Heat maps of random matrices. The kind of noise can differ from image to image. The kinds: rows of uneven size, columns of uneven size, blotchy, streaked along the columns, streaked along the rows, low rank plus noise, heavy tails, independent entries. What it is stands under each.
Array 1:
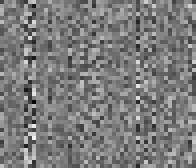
columns of uneven size
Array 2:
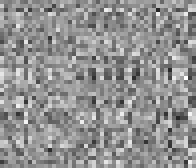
low rank plus noise
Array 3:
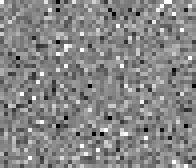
heavy tails
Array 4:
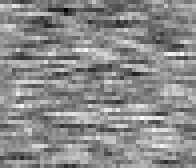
streaked along the rows
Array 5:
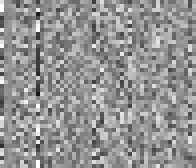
columns of uneven size
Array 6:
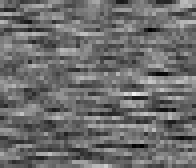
streaked along the rows
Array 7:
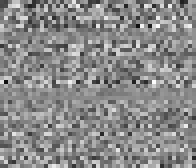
rows of uneven size
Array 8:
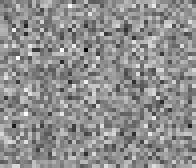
low rank plus noise
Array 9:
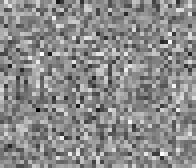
low rank plus noise
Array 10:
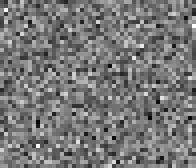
independent entries
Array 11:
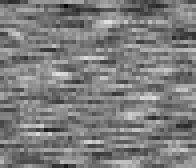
streaked along the rows
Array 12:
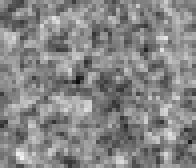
blotchy
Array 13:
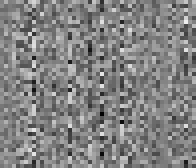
columns of uneven size
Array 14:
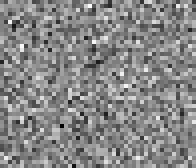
independent entries
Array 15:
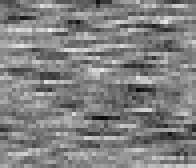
streaked along the rows
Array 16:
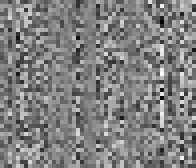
columns of uneven size
